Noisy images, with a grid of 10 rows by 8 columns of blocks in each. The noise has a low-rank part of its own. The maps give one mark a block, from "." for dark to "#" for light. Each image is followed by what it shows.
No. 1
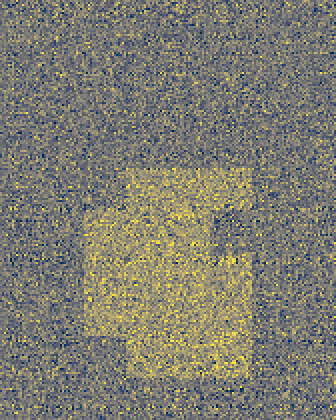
........
........
........
........
...###..
..###...
..####..
..####..
...###..
........
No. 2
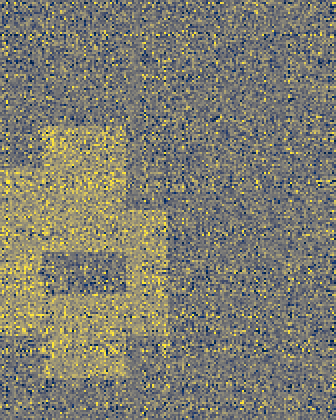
........
........
........
.##.....
###.....
####....
#..#....
####....
.##.....
........
